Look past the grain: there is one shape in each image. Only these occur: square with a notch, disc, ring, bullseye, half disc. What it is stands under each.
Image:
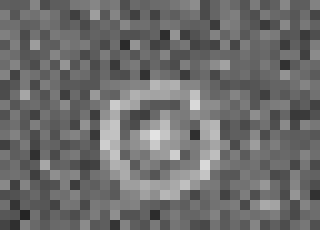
bullseye
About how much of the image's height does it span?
half
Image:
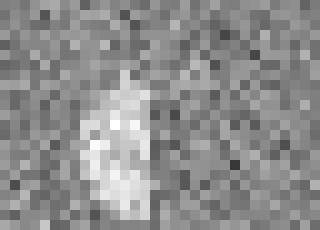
half disc
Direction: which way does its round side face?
left
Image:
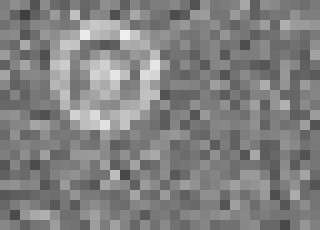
bullseye
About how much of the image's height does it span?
half
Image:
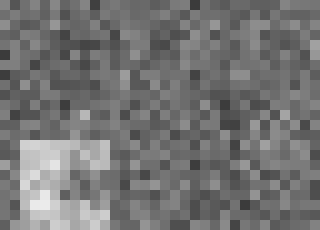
square with a notch
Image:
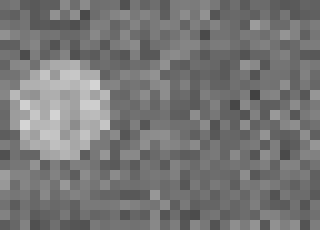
disc
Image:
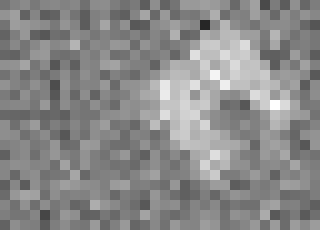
square with a notch
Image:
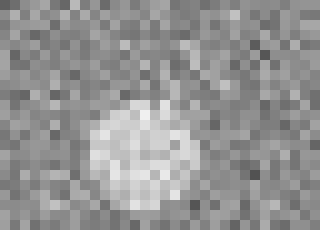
disc
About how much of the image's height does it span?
half
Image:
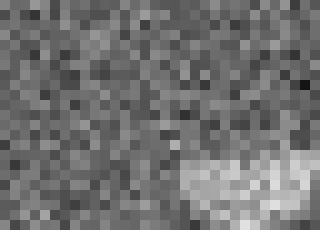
half disc
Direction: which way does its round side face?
down
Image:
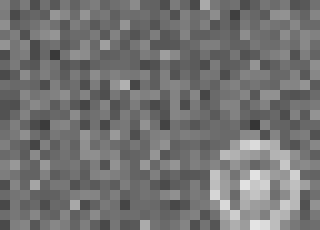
bullseye
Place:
bottom right
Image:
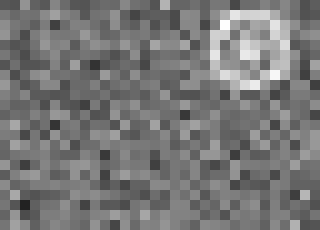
bullseye
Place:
top right
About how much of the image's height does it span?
a third
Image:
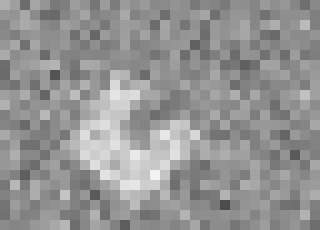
square with a notch
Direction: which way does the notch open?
up and right
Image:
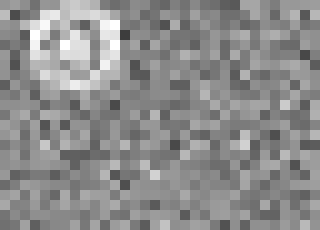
bullseye
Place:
top left
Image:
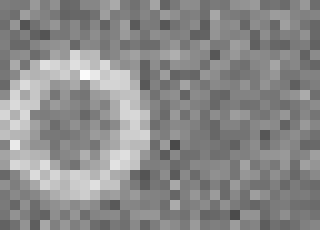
ring
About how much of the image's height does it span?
two thirds
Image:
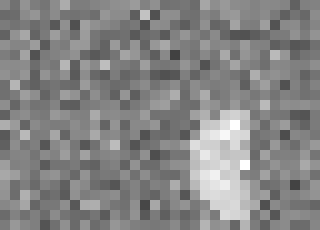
half disc
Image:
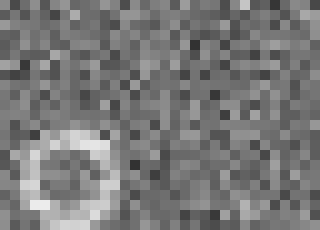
ring
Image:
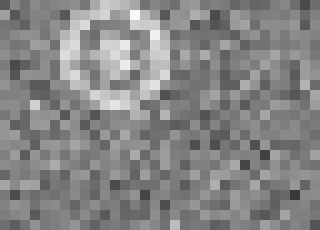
bullseye
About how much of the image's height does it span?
half
